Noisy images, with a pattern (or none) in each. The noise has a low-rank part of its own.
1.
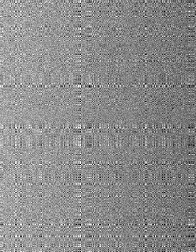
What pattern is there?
a smooth slope
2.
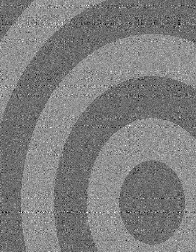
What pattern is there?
rings round one point
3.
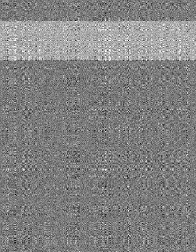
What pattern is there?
one horizontal stripe
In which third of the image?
top
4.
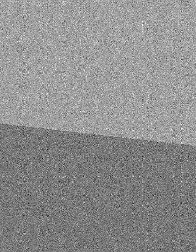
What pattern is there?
a sharp edge
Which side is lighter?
top
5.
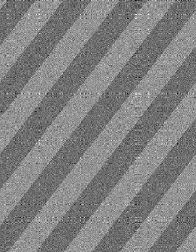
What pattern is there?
diagonal stripes
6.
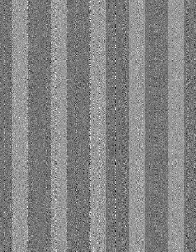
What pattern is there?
vertical stripes
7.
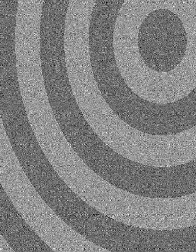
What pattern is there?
rings round one point
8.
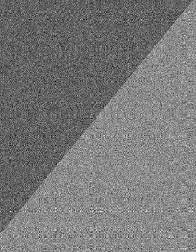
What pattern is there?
a sharp edge
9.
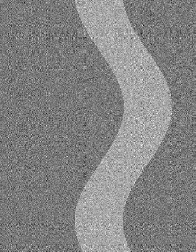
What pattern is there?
a wavy band
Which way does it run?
top to bottom
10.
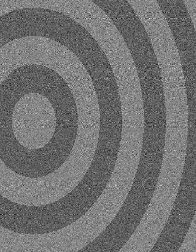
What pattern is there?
rings round one point
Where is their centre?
middle left
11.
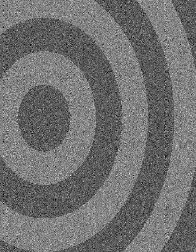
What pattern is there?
rings round one point
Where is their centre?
middle left
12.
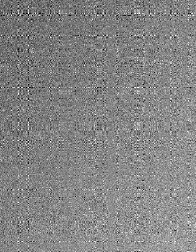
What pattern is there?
a smooth slope
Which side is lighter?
bottom right
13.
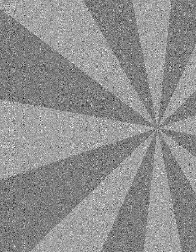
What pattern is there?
spokes from one point
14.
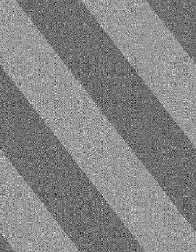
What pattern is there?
diagonal stripes
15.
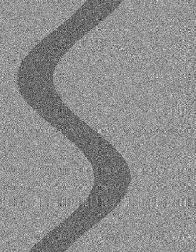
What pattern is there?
a wavy band
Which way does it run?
top to bottom
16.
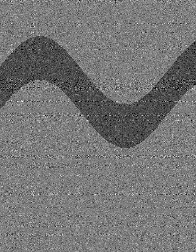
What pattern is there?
a wavy band
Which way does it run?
left to right
